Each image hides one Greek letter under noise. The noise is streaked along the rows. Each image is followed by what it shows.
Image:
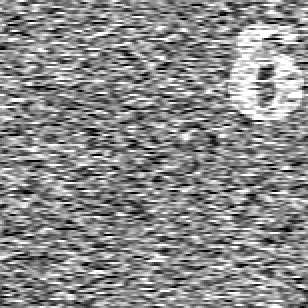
delta
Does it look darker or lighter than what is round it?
lighter
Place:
top right
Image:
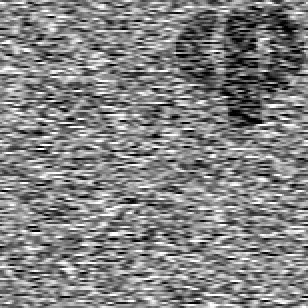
phi
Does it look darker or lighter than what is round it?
darker
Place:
top right
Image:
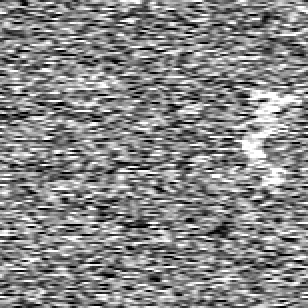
xi
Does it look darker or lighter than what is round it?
lighter
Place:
middle right
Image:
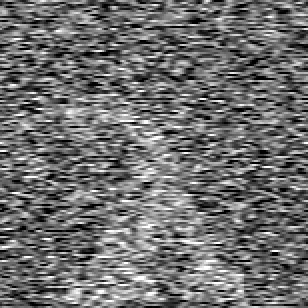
lambda
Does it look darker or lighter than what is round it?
lighter
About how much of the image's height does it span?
two thirds
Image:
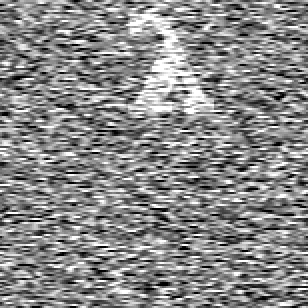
lambda
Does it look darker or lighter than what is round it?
lighter
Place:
top middle
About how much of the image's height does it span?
a third
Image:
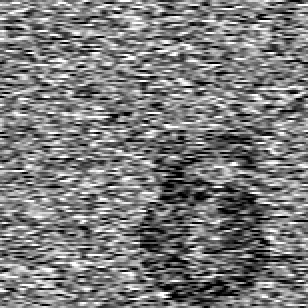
delta
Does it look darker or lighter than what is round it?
darker
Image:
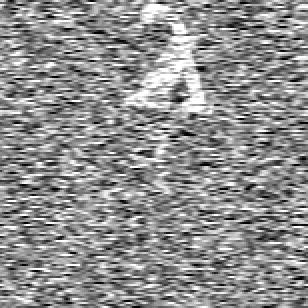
lambda
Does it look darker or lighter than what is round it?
lighter
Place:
top middle
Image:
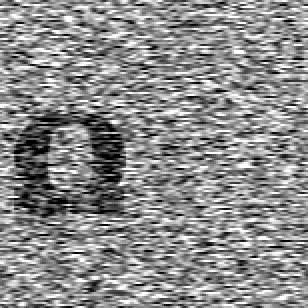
omega
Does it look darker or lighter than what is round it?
darker
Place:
middle left
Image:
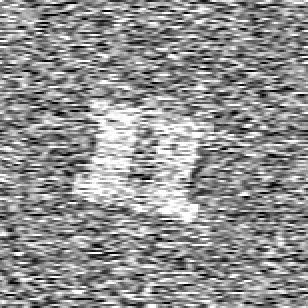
pi
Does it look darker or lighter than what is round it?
lighter
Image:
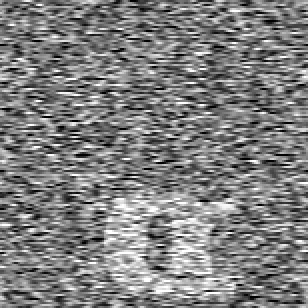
alpha
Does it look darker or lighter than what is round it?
lighter
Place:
bottom middle
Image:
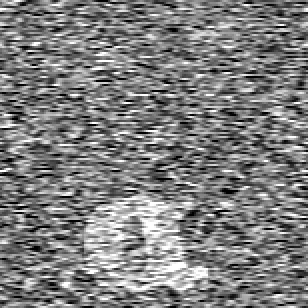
alpha
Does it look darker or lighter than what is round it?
lighter
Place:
bottom middle
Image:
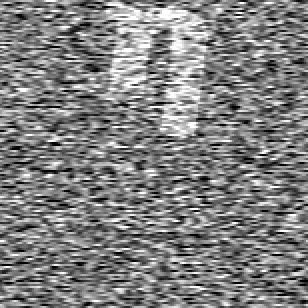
eta
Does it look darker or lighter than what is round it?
lighter
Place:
top middle
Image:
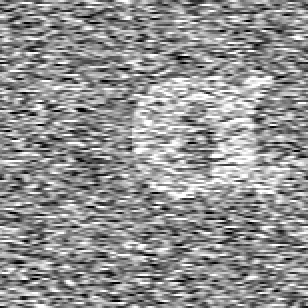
alpha
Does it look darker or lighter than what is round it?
lighter
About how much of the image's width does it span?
half
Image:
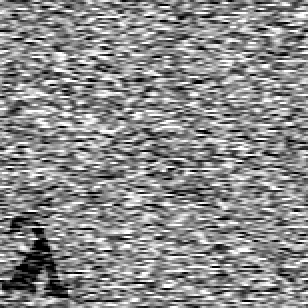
lambda
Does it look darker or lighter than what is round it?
darker
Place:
bottom left
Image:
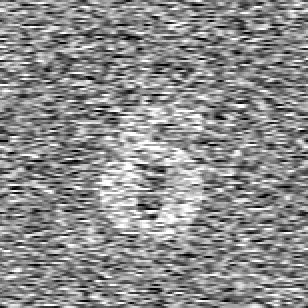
delta
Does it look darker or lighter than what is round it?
lighter
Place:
centre
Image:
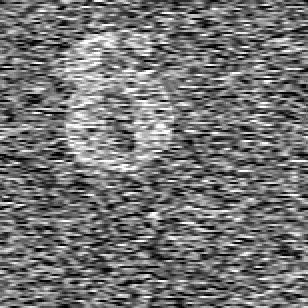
delta
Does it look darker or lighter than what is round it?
lighter
